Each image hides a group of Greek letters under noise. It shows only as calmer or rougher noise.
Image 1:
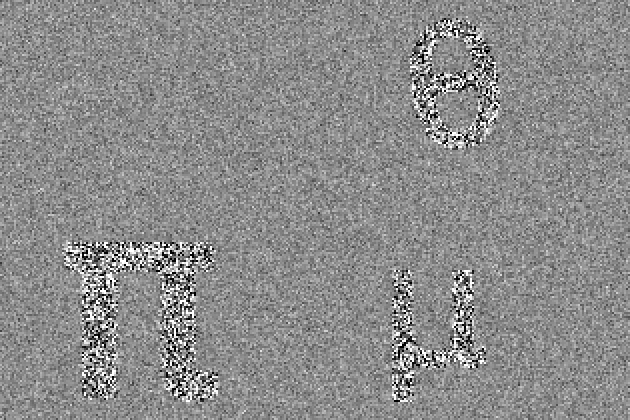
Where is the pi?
bottom left
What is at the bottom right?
mu
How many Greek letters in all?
3
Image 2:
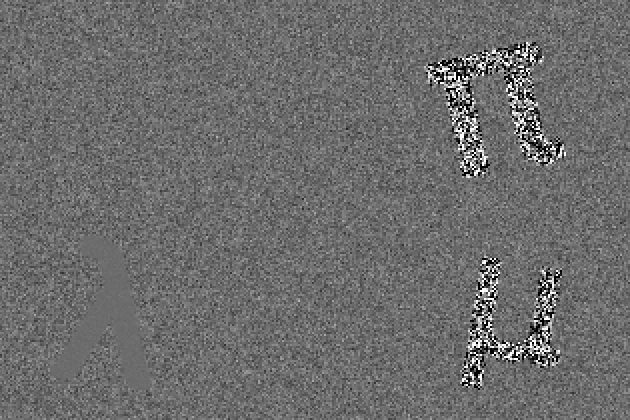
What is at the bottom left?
lambda
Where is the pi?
top right
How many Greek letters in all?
3
